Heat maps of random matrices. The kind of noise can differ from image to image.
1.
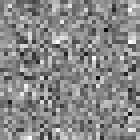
low rank plus noise
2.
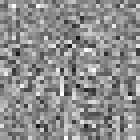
low rank plus noise
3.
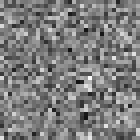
low rank plus noise
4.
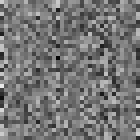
columns of uneven size
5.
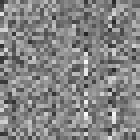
columns of uneven size
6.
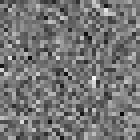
independent entries
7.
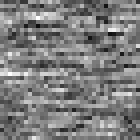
streaked along the rows
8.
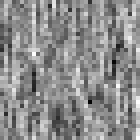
streaked along the columns
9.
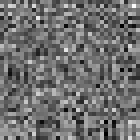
low rank plus noise
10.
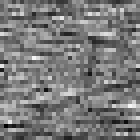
streaked along the rows
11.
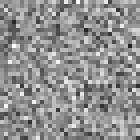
independent entries
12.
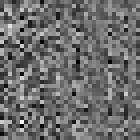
columns of uneven size
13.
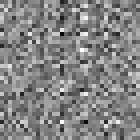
low rank plus noise
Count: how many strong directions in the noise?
one
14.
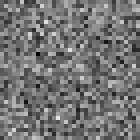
independent entries
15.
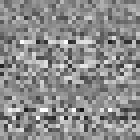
rows of uneven size
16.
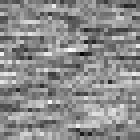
streaked along the rows
